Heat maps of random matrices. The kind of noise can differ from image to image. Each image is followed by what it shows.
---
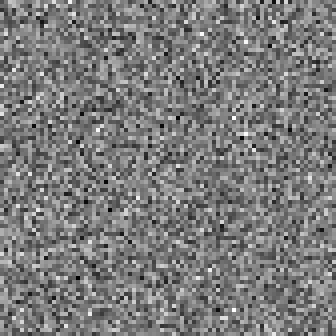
independent entries
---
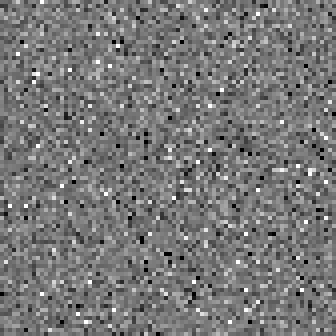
heavy tails
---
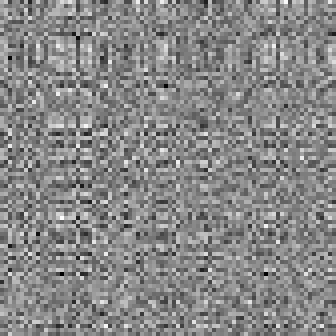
low rank plus noise
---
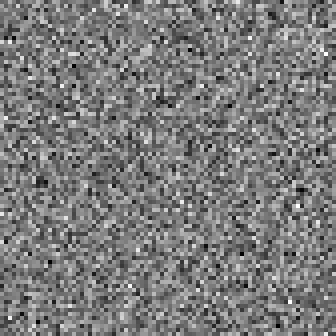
independent entries
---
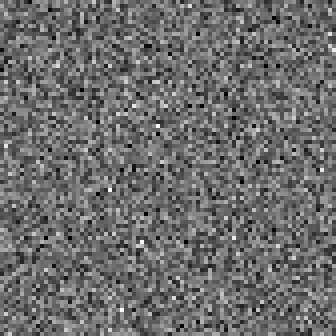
independent entries
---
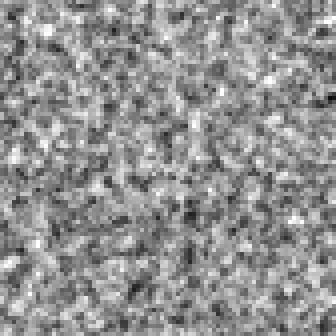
blotchy
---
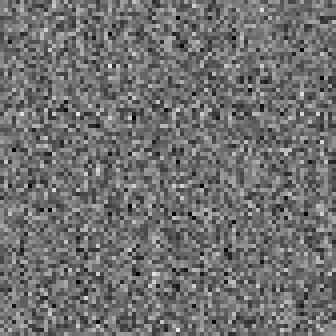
low rank plus noise
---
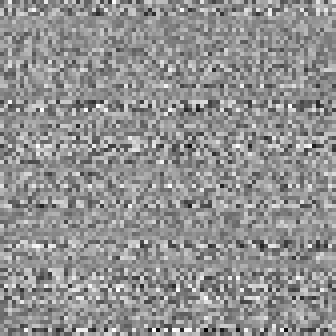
rows of uneven size
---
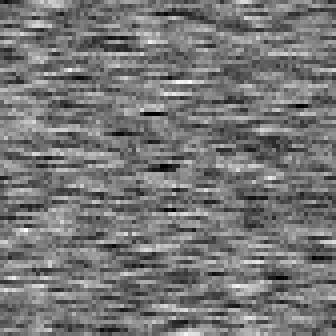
streaked along the rows
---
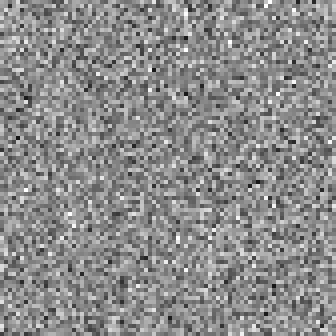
independent entries
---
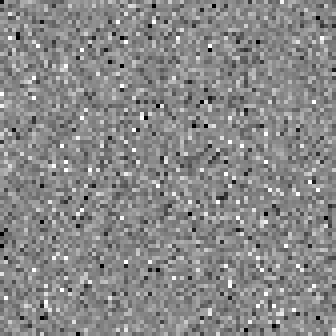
heavy tails
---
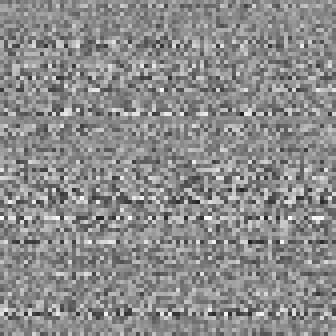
rows of uneven size
